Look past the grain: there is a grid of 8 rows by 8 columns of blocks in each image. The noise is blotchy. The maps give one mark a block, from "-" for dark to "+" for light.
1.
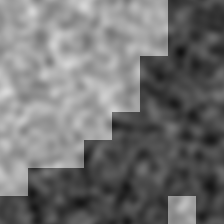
+ + + + + + - -
+ + + + + + - -
+ + + + + - - -
+ + + + + - - -
+ + + + - - - -
+ + + - - - - -
+ - - - - - - -
- - - - - - + -
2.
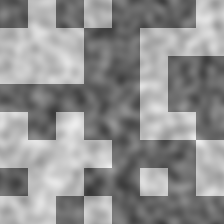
- + - + - - - +
+ + + - - + + +
+ + + - - + - -
- - - - - + - -
+ - + - - + + -
+ + + + - - - +
- + + - - + - +
+ + - + - - - -
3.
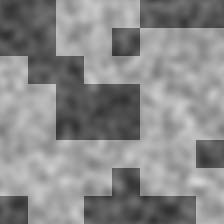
- - + + + - - -
- - + + - + + +
+ - - + + + + +
+ + - - - + + +
+ + - - - + + +
+ + + + + + + -
+ + + + - + + +
- + + - - - - +
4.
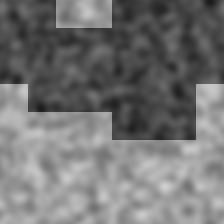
- - + + - - - -
- - - - - - - -
- - - - - - - -
+ - - - - - - +
+ + + + - - - +
+ + + + + + + +
+ + + + + + + +
+ + + + + + + +
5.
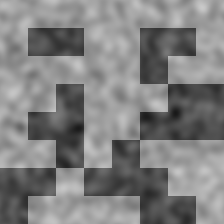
+ + + + + + + +
+ - - + + - - +
+ + + + + - + +
+ + - + + + - -
+ - - + + - - -
+ + - + - + + +
- - + - - - + +
- + + + + - - +
